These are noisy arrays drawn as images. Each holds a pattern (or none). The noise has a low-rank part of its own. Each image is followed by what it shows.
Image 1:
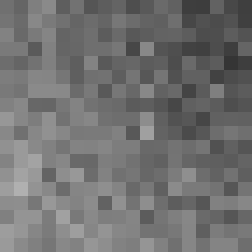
a smooth slope
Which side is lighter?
bottom left
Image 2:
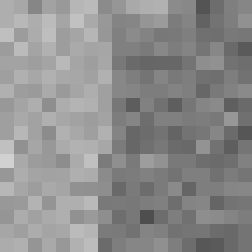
a sharp edge
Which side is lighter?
left
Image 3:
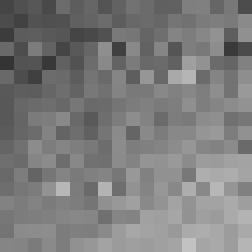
a smooth slope
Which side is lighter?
bottom right
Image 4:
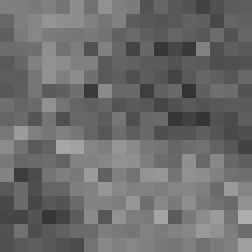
spokes from one point
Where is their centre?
middle left
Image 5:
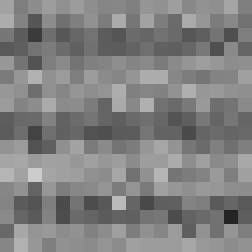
horizontal stripes
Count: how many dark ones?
3
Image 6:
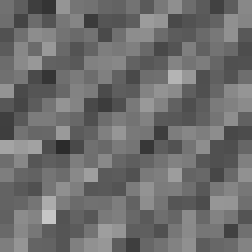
diagonal stripes
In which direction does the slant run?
bottom left to top right
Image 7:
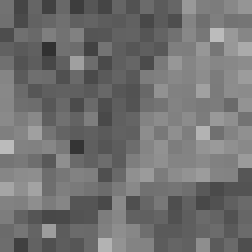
spokes from one point
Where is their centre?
bottom middle
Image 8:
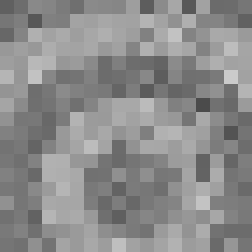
rings round one point
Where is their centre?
bottom middle
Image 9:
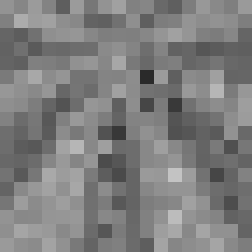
spokes from one point
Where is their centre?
top middle
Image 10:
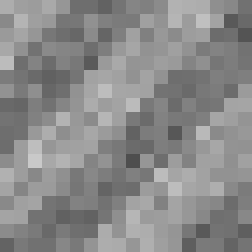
diagonal stripes
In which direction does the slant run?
bottom left to top right
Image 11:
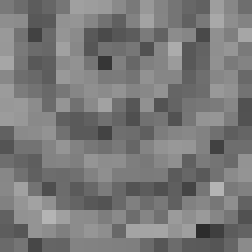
rings round one point
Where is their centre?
top middle
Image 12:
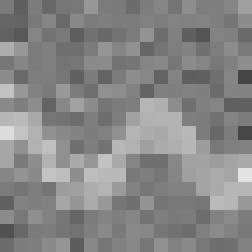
a wavy band
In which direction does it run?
left to right
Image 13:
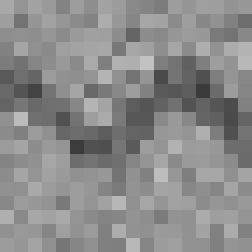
a wavy band
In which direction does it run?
left to right
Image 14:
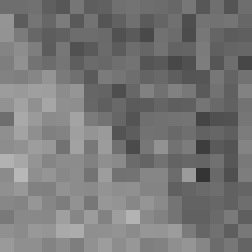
a sharp edge
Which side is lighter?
bottom left
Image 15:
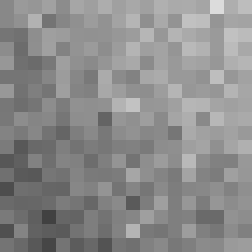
a smooth slope
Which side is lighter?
top right
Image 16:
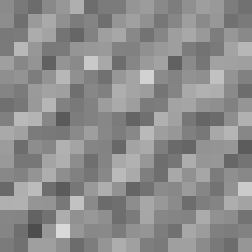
diagonal stripes
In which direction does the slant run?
bottom left to top right
